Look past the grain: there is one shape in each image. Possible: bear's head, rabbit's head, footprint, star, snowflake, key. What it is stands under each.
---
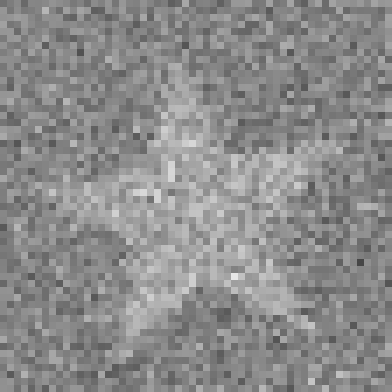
star
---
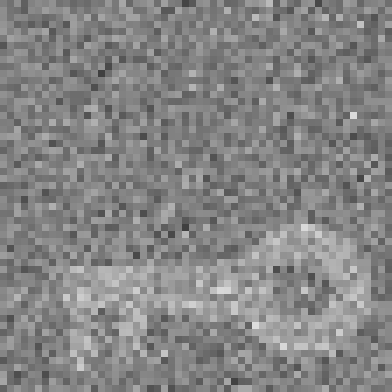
key
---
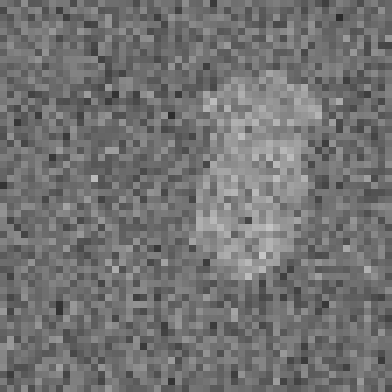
footprint
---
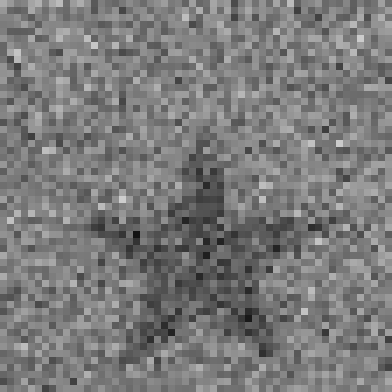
star
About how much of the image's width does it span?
two thirds
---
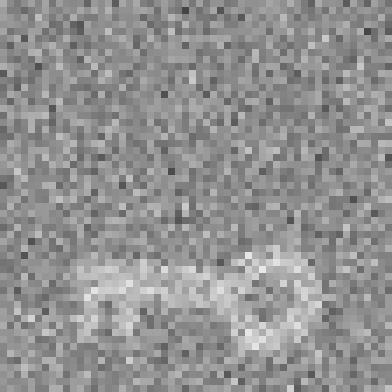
key
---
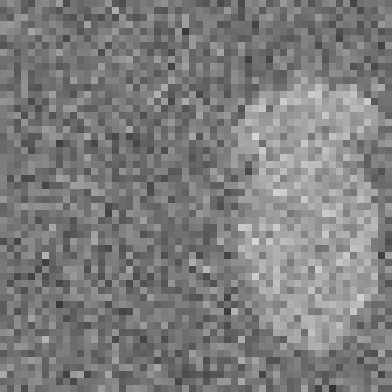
footprint
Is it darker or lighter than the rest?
lighter
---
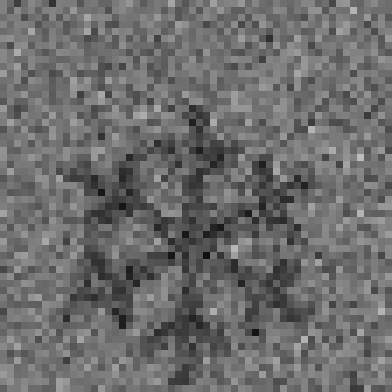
snowflake
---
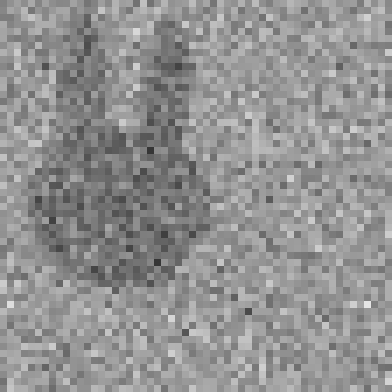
rabbit's head
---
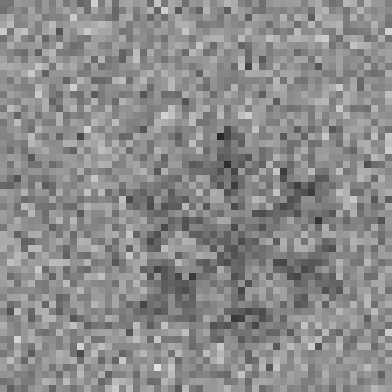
snowflake
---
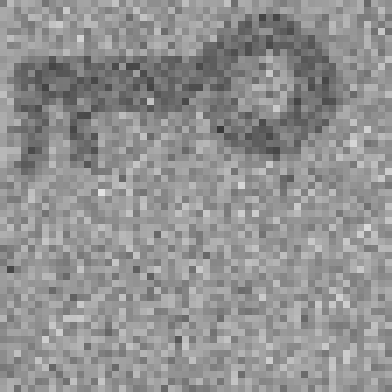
key
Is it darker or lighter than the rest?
darker
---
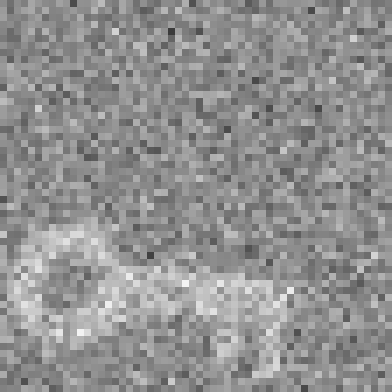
key
